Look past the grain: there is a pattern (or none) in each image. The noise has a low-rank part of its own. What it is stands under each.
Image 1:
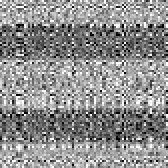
horizontal stripes
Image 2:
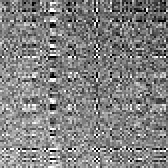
a smooth slope
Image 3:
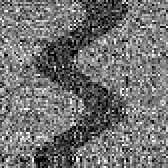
a wavy band
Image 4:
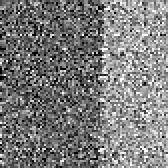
a sharp edge
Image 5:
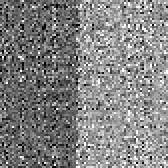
a sharp edge
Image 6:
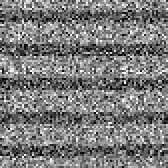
horizontal stripes
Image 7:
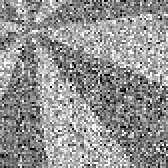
spokes from one point
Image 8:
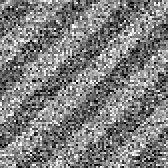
diagonal stripes
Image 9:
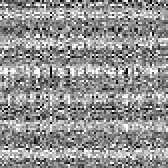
horizontal stripes
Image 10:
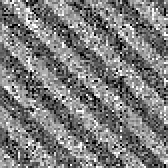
diagonal stripes
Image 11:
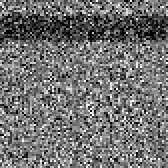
one horizontal stripe
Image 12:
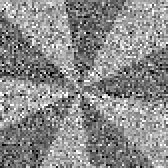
spokes from one point
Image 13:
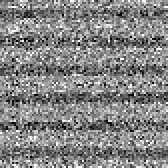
horizontal stripes
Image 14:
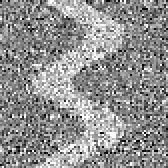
a wavy band
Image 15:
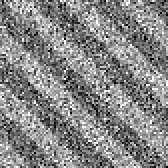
diagonal stripes
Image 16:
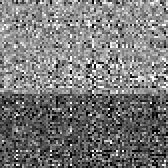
a sharp edge
